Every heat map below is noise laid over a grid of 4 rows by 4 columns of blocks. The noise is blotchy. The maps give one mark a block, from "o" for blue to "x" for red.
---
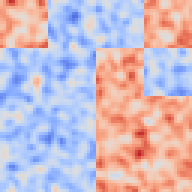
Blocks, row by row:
x o o x
o o x o
o o x x
o o x x
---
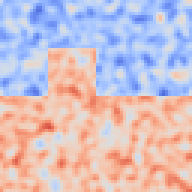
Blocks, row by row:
o o o o
o x o o
x x x x
x x x x
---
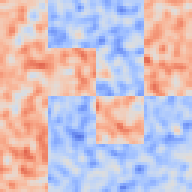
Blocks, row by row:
x o o x
x x o x
x o x o
x o o o
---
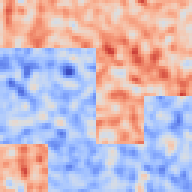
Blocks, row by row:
x x x x
o o x x
o o x o
x o o o
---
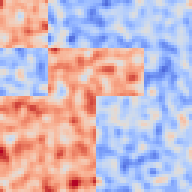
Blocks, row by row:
x o o o
o x x o
x x o o
x x o o
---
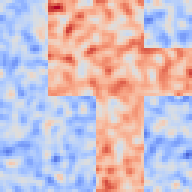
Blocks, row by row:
o x x o
o x x x
o o x o
o o x o
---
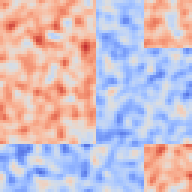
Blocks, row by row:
x x o x
x x o o
x x o o
o o o x
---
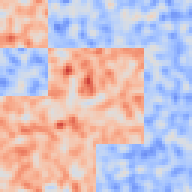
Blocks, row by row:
x o o o
o x x o
x x x o
x x o o
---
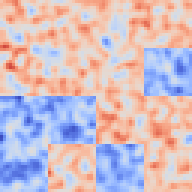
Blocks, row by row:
x x x x
x x x o
o o x x
o x o x
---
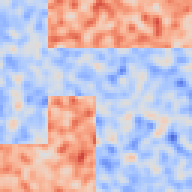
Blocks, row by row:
o x x x
o o o o
o x o o
x x o o
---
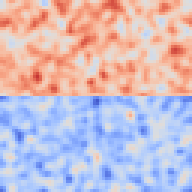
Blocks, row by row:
x x x x
x x x x
o o o o
o o o o
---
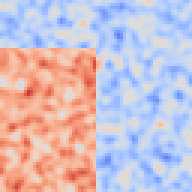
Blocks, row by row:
o o o o
x x o o
x x o o
x x o o
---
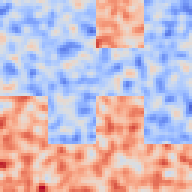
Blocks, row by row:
o o x o
o o o o
x o x o
x x x x
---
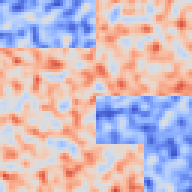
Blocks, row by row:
o o x x
x x x x
x x o o
x x x o
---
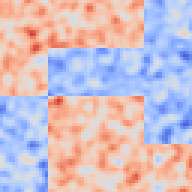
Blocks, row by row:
x x x o
x o o o
o x x o
o x x x
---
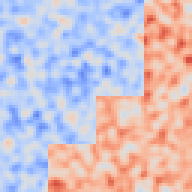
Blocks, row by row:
o o o x
o o o x
o o x x
o x x x
